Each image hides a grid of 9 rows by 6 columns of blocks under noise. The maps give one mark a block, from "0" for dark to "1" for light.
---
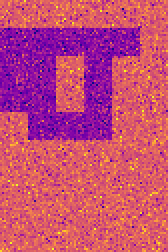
111111
000001
001011
001011
100011
111111
111111
111111
111111
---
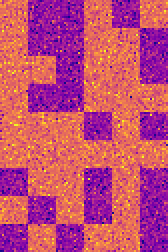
100101
100110
110110
100111
111010
111111
011010
101010
010110
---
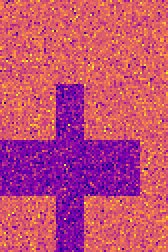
111111
111111
111111
110111
110111
000001
000001
110111
110111
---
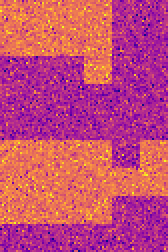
111100
111100
000100
000000
000000
111101
111111
111100
000000
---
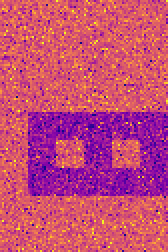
111111
111111
111111
111111
100000
101010
100000
111111
111111
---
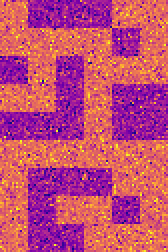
100011
111101
010111
110100
000100
111111
100011
101101
100111
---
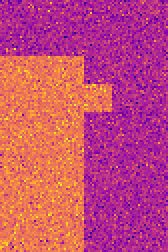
000000
000000
111000
111100
111000
111000
111000
111000
111000
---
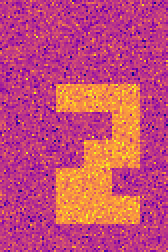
000000
000000
000000
001110
000010
000110
001100
001110
000000
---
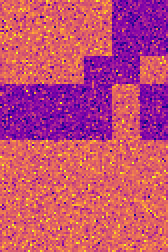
111100
111100
111001
000010
000010
111111
111111
111111
111111
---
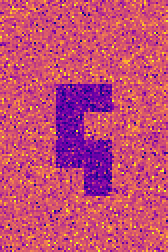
111111
111111
111111
110011
110111
110011
111011
111111
111111
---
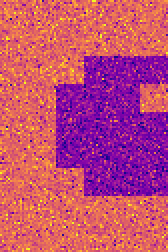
111111
111111
111000
110001
110000
110000
111000
111111
111111
